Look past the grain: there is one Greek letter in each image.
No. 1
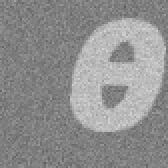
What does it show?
light theta
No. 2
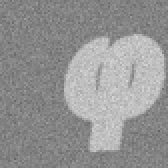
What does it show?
light phi
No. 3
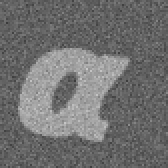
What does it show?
light alpha
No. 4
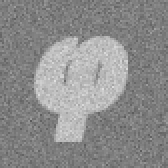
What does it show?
light phi
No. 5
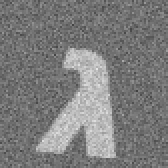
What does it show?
light lambda
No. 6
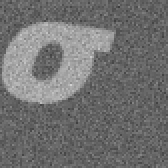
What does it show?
light sigma
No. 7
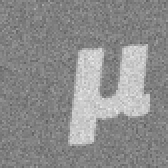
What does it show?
light mu
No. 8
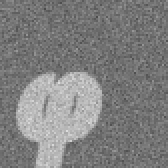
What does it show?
light phi
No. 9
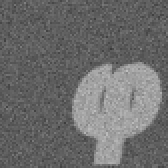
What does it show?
light phi
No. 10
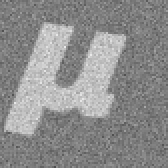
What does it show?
light mu
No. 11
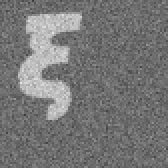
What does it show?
light xi
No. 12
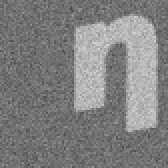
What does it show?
light eta
